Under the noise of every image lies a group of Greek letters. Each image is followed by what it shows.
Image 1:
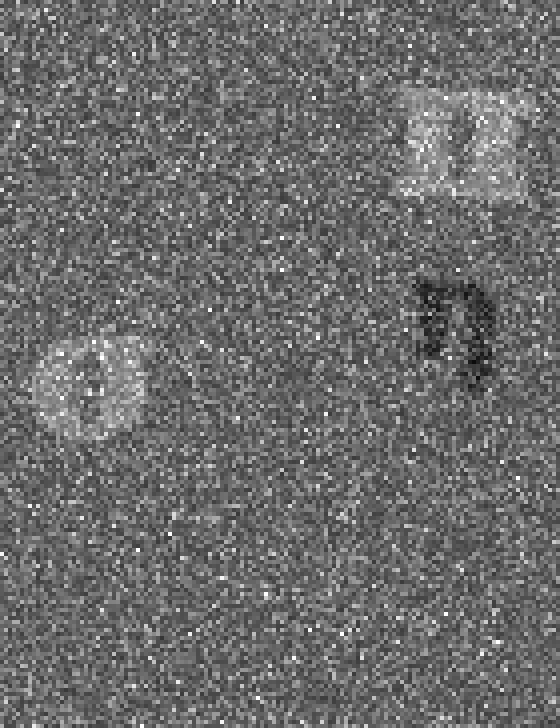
top right: light pi; middle left: light sigma; middle right: dark eta
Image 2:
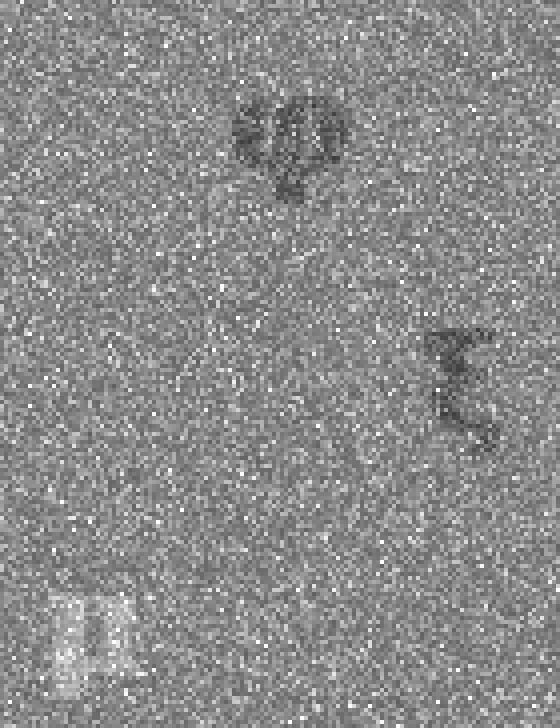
top middle: dark phi; middle right: dark xi; bottom left: light mu
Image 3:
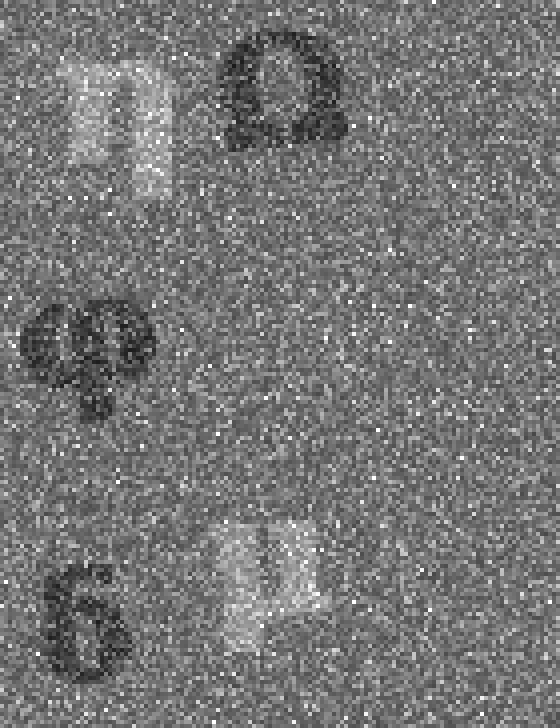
top left: light eta; top middle: dark omega; middle left: dark phi; bottom left: dark delta; bottom middle: light mu
